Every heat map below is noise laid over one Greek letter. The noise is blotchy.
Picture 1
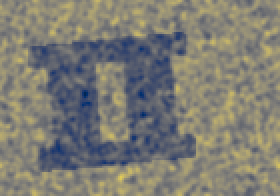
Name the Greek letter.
pi
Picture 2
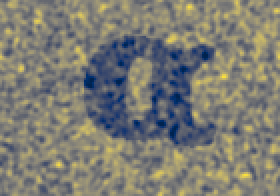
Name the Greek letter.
alpha
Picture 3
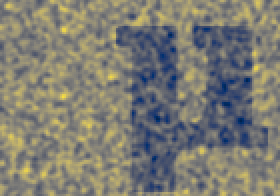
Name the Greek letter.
mu
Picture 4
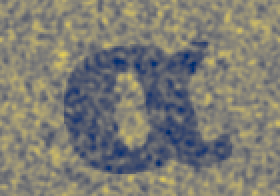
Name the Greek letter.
alpha
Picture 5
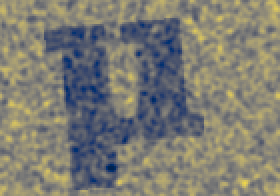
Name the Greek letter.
mu
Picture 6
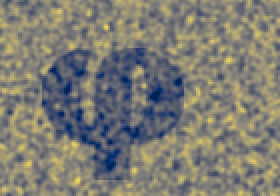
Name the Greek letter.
phi
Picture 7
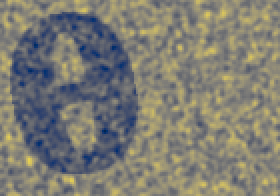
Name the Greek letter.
theta
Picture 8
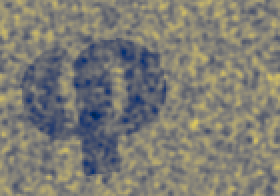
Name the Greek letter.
phi
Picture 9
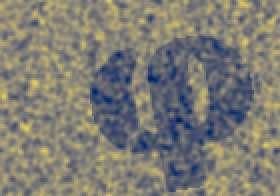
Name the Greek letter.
phi
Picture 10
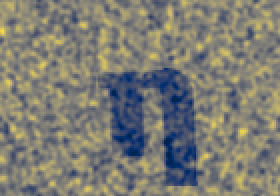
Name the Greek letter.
eta
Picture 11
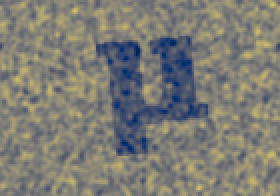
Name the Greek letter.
mu
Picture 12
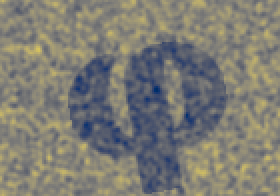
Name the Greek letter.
phi
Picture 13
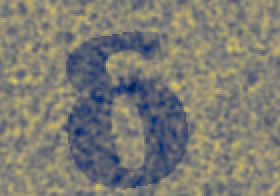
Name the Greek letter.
delta
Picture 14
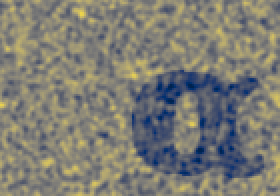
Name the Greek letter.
alpha
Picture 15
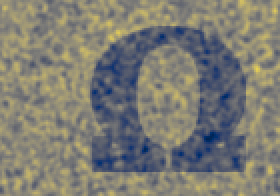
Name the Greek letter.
omega
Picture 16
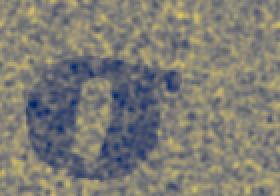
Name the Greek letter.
sigma
